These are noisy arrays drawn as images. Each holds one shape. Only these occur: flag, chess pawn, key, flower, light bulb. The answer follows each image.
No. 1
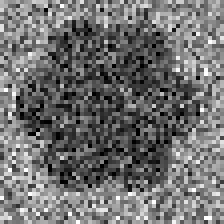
flower
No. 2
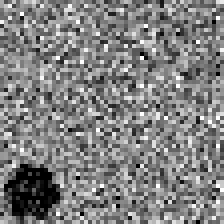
flower
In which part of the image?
bottom left
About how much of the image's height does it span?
a quarter
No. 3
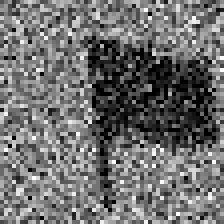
flag
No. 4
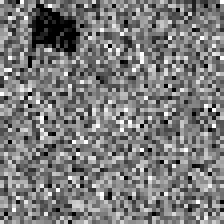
flag
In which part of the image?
top left
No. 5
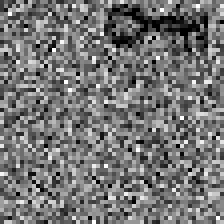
key
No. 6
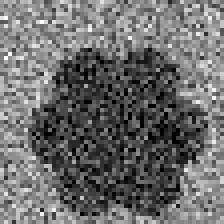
flower
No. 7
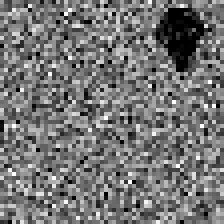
light bulb
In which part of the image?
top right
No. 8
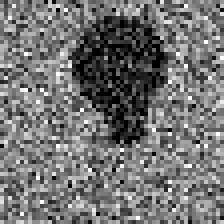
light bulb
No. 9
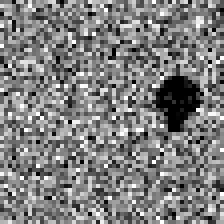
light bulb
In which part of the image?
middle right
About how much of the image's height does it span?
a quarter
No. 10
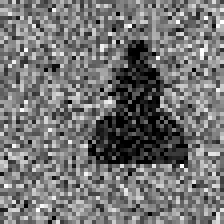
chess pawn
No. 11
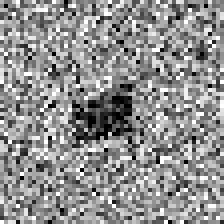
flag
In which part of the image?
centre
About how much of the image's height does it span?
a third
